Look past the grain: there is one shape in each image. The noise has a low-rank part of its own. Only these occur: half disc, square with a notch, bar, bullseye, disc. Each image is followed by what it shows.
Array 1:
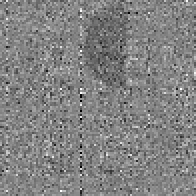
dark half disc, top middle
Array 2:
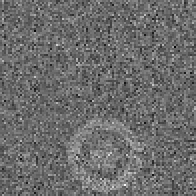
light bullseye, bottom middle
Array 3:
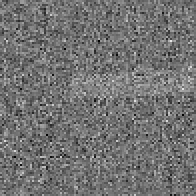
light bar
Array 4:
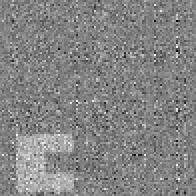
light square with a notch, bottom left
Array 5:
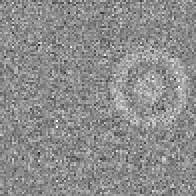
light bullseye, middle right
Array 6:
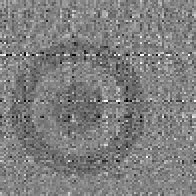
dark bullseye
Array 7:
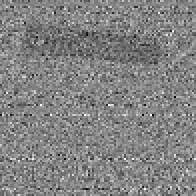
dark bar
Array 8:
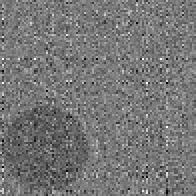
dark disc, bottom left
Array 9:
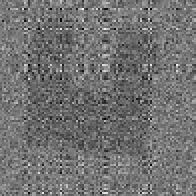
dark square with a notch
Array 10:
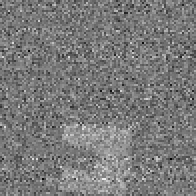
light square with a notch, bottom middle
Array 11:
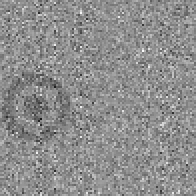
dark bullseye, middle left
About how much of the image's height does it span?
a third
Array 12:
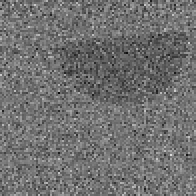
dark half disc
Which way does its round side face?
down
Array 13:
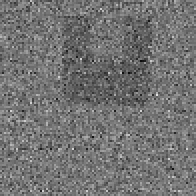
dark square with a notch
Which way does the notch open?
up
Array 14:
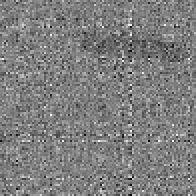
dark bar
